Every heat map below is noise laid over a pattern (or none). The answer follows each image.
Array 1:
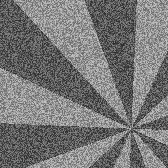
spokes from one point
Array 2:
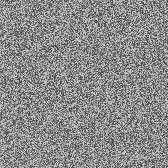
only noise
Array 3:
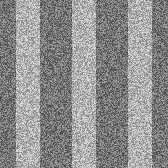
vertical stripes
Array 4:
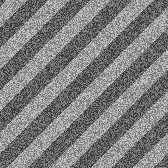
diagonal stripes
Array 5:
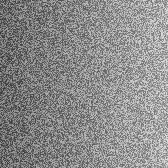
a smooth slope
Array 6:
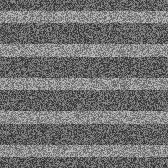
horizontal stripes
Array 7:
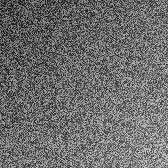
a smooth slope
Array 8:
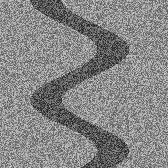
a wavy band
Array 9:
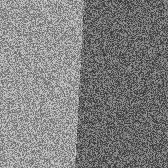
a sharp edge
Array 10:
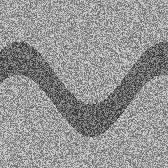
a wavy band
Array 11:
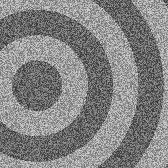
rings round one point
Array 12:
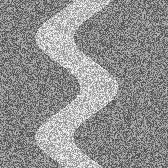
a wavy band
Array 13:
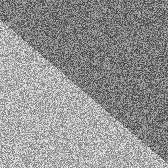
a sharp edge
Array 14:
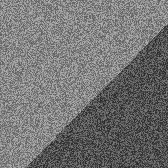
a sharp edge
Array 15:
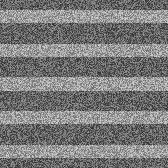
horizontal stripes
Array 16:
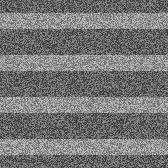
horizontal stripes
